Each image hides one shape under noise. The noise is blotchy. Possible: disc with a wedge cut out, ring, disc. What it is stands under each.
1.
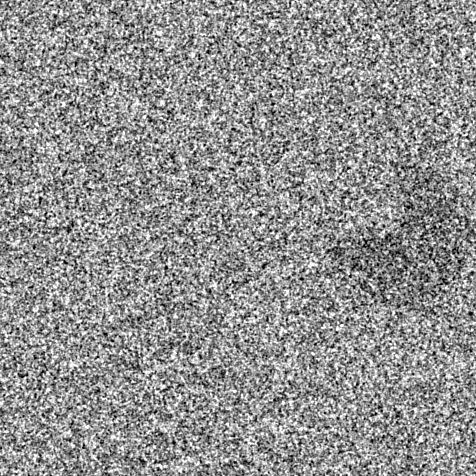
dark disc with a wedge cut out, middle right
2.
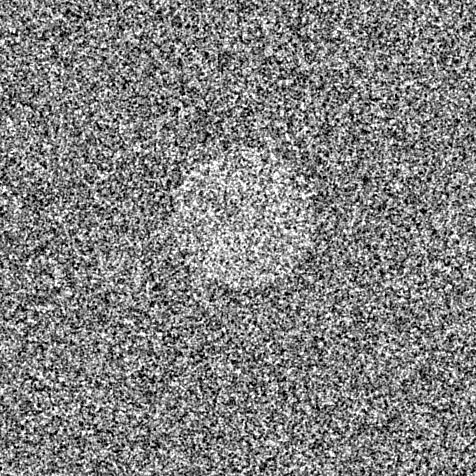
light disc, centre
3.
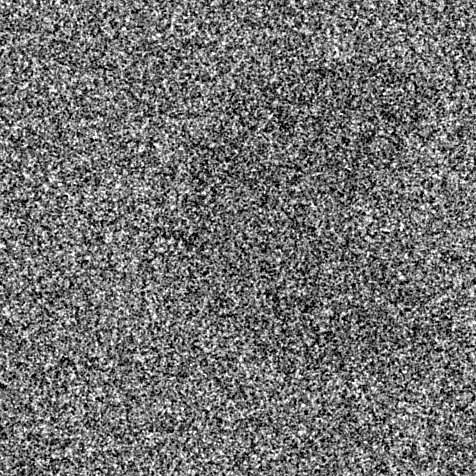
dark disc with a wedge cut out
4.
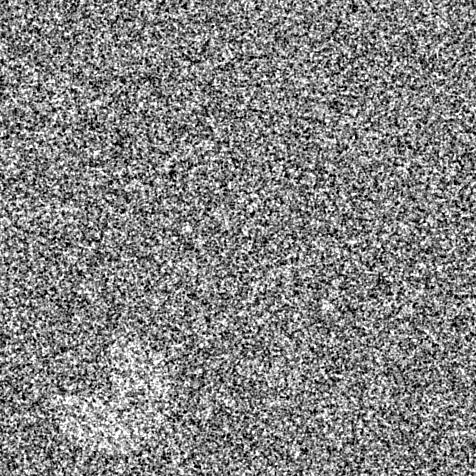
light disc with a wedge cut out, bottom left
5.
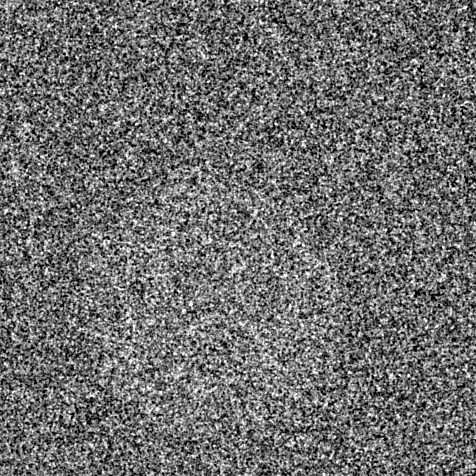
light disc
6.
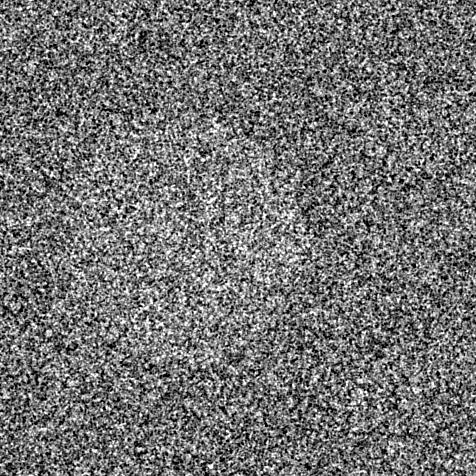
light disc
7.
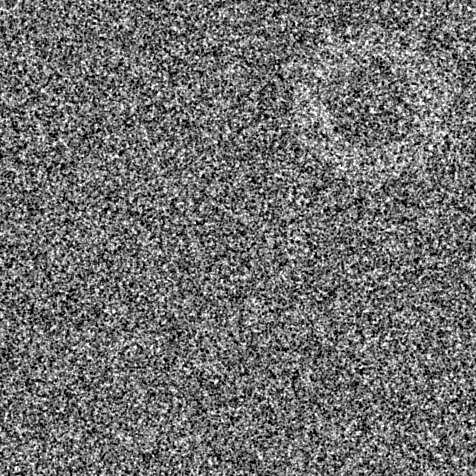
light ring, top right
